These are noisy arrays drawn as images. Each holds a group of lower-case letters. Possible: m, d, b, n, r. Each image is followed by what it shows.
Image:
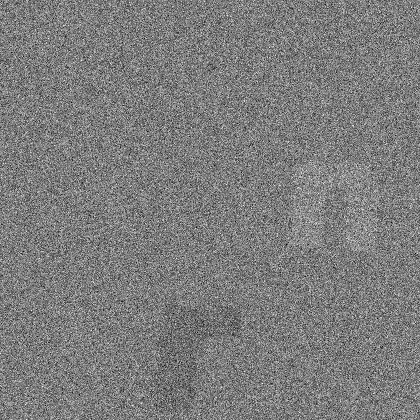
middle right: light n; bottom middle: dark r
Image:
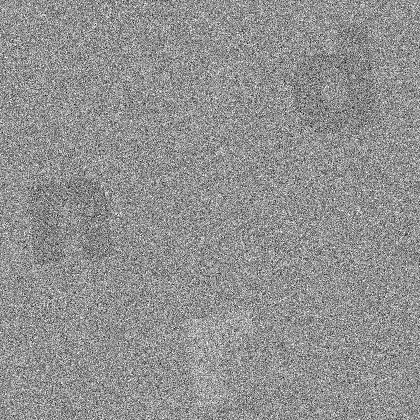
top right: dark d; middle left: dark n; bottom middle: light r
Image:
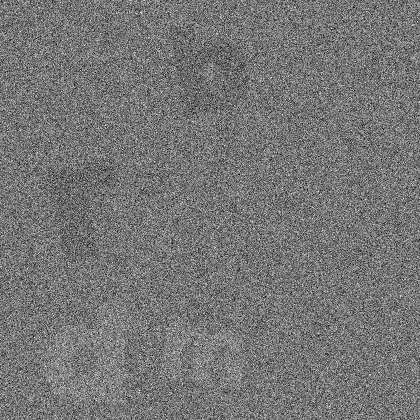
top middle: dark b; middle left: dark r; bottom left: light d; bottom middle: light m
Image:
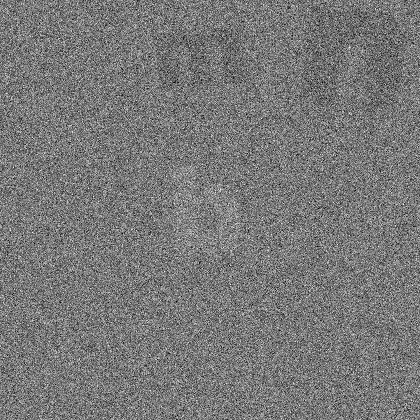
top middle: dark m; top right: dark n; centre: light b
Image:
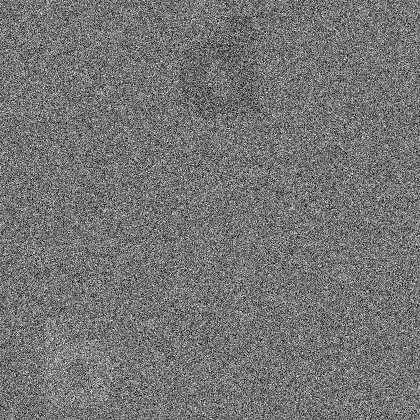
top middle: dark d; bottom left: light b
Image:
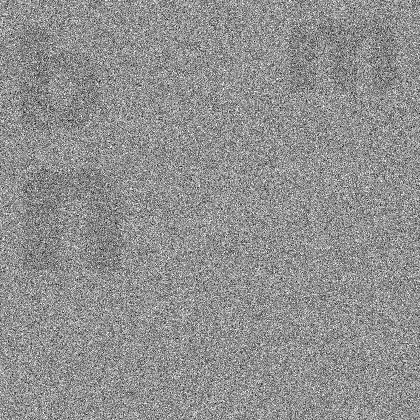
top left: dark b; top right: dark m; middle left: dark n
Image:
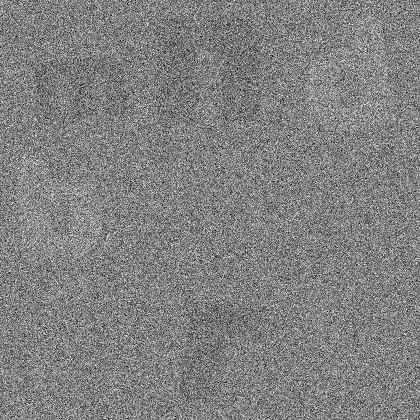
top left: dark m; top middle: dark n; top right: light d; middle left: light b; bottom middle: dark r
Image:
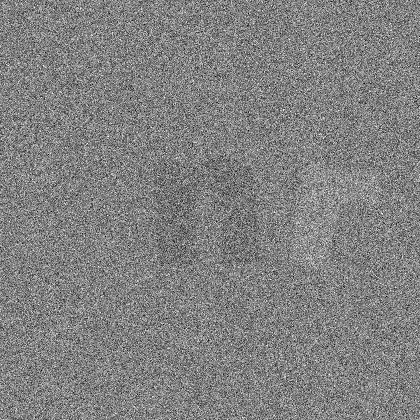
centre: dark n; middle right: light r
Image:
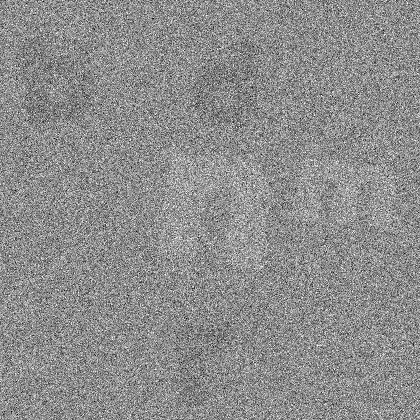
top left: dark b; top middle: dark d; centre: light n; middle right: light m; bottom middle: dark r
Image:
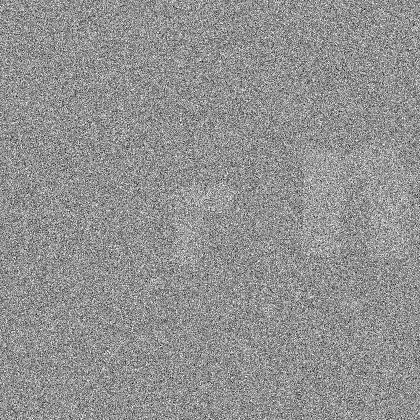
centre: light r; middle right: light n
